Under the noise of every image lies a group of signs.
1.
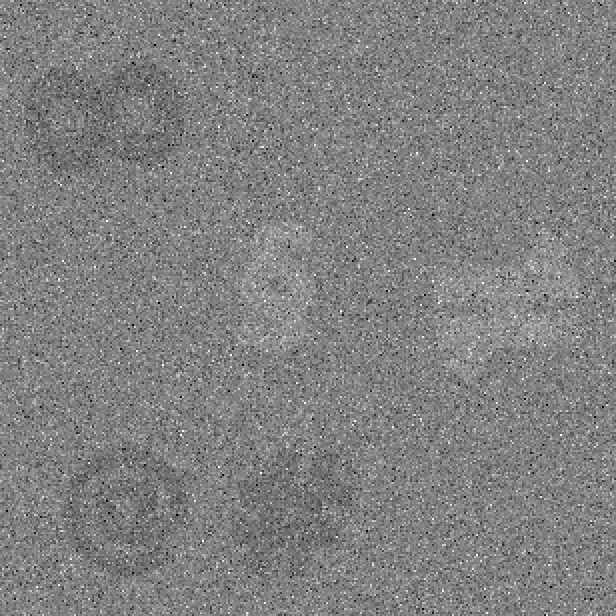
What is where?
top left: dark infinity sign; centre: light section sign; middle right: light not-equal sign; bottom left: dark at sign; bottom middle: dark hash sign
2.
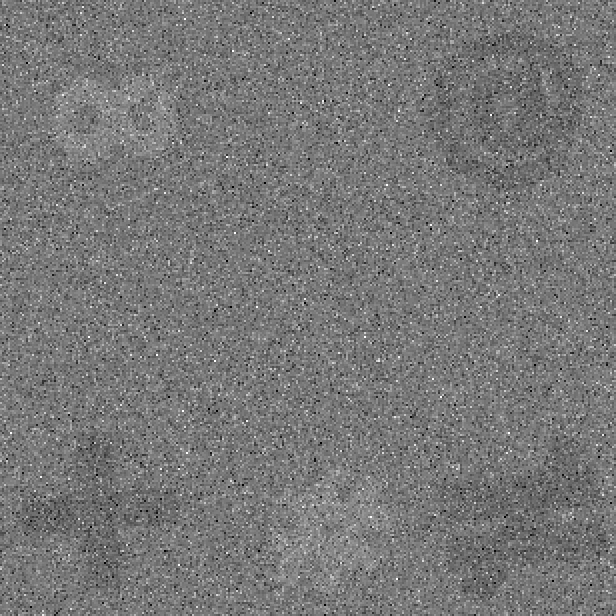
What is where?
top left: light infinity sign; top right: dark at sign; bottom left: dark plus sign; bottom middle: light hash sign; bottom right: dark not-equal sign
